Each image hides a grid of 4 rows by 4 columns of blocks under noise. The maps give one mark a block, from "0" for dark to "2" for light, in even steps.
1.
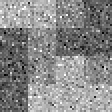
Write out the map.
2210
0100
0121
0222
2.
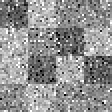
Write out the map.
0211
2102
2020
1211
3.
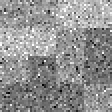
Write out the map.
1122
2210
1010
0001
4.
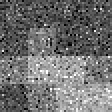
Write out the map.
0000
0100
1221
0122
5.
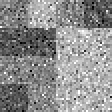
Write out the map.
1210
0022
1122
0122
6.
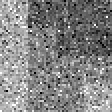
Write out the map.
2000
2100
2111
2112
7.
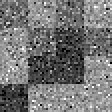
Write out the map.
1212
2101
2002
0222
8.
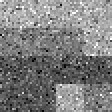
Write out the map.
2222
1112
0000
0021
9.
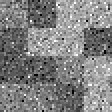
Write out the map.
1022
0220
0012
1102
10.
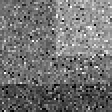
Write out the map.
1122
1122
1111
0000
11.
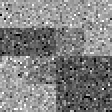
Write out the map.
2222
0012
2100
2200
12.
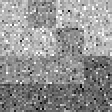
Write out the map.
2122
2212
1110
0000
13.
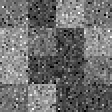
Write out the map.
1021
2102
2001
1200
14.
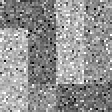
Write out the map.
0021
2021
2021
2100
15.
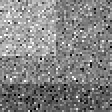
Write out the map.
2211
2211
1111
0000
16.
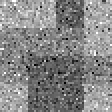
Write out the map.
2202
1112
1001
2002
